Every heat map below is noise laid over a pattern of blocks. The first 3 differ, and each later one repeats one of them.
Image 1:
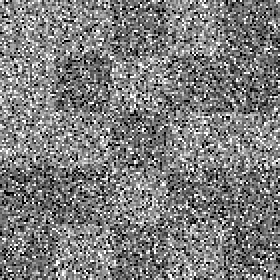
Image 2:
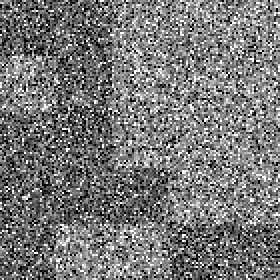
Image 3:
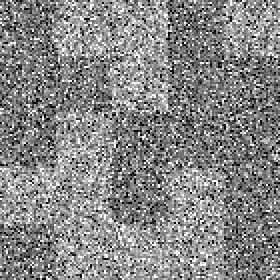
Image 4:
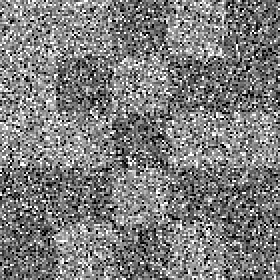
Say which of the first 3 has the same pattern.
1
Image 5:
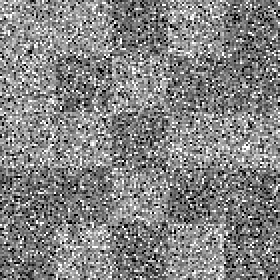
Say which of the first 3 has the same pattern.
1
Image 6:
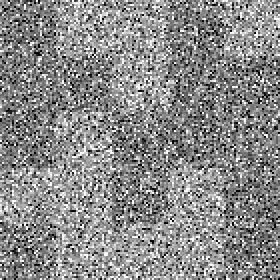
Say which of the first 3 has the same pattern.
3
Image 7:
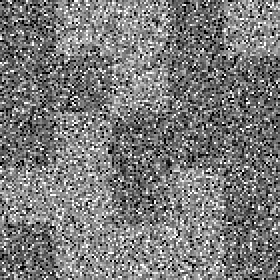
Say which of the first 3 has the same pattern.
3
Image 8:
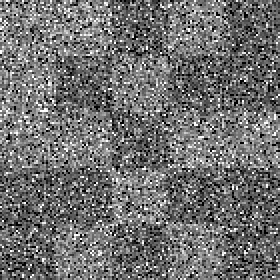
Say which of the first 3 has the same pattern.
1
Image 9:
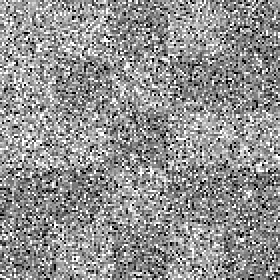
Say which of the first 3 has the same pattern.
1
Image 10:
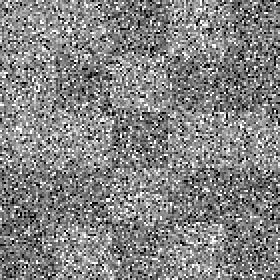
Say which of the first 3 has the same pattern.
1
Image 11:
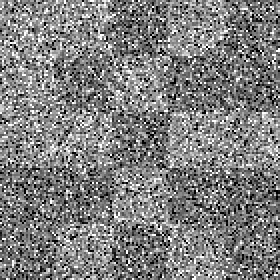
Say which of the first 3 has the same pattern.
1
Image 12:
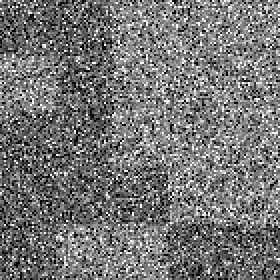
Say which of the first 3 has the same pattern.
2
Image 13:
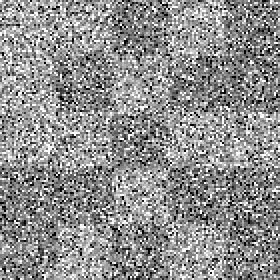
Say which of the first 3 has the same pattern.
1
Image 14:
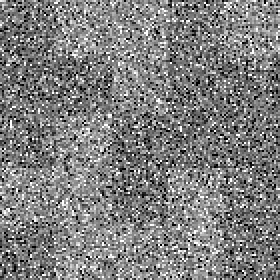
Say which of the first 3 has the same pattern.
3
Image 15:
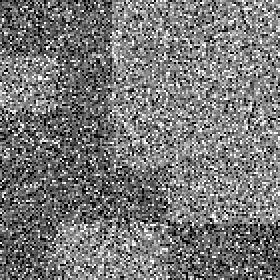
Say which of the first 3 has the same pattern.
2
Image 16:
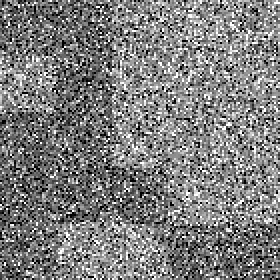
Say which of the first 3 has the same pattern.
2
